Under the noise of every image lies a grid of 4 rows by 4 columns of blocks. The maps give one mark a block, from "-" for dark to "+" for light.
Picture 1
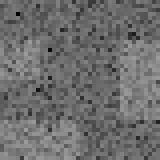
- - - -
+ - - +
- - - +
+ + - -
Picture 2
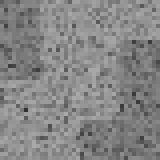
- + + +
- + + -
+ + + -
+ + - -
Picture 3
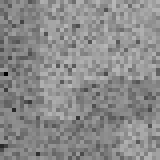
- + + +
- + + +
- + - -
- - - +
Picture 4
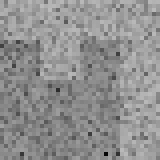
+ + + +
- + - +
- - - +
- - - +
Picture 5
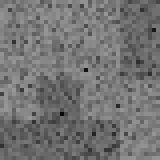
+ + + -
+ + + -
+ - + +
- - - +
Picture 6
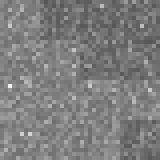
+ - - -
+ + - -
+ + + +
+ + + -
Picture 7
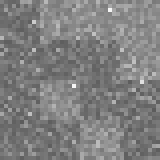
- + + +
- - - +
- + - -
- - + -
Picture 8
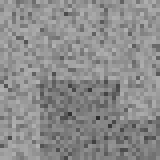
+ + + +
+ + + +
+ - - +
+ - - -
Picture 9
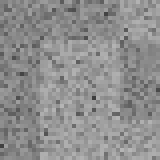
- - - +
- + + -
- + + -
- + + +
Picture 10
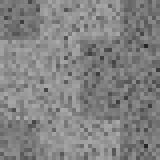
- + + -
+ + - -
+ + - -
- + + -
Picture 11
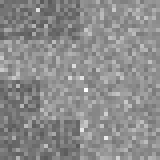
- - + +
+ + + +
- + + +
- - + +
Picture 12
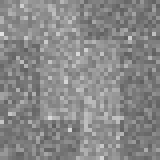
+ + - -
- + + -
- + + -
- - + -
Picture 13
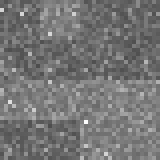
- + - -
- - - -
+ + + +
- - + +
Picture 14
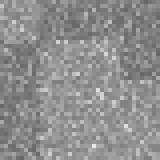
+ - - -
- + + -
- + + +
- + + +
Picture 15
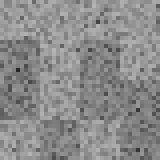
+ + + +
- + - +
- + - -
+ - + -
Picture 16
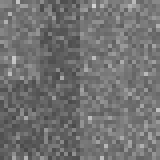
+ - + +
+ - + +
- - + +
- - + +
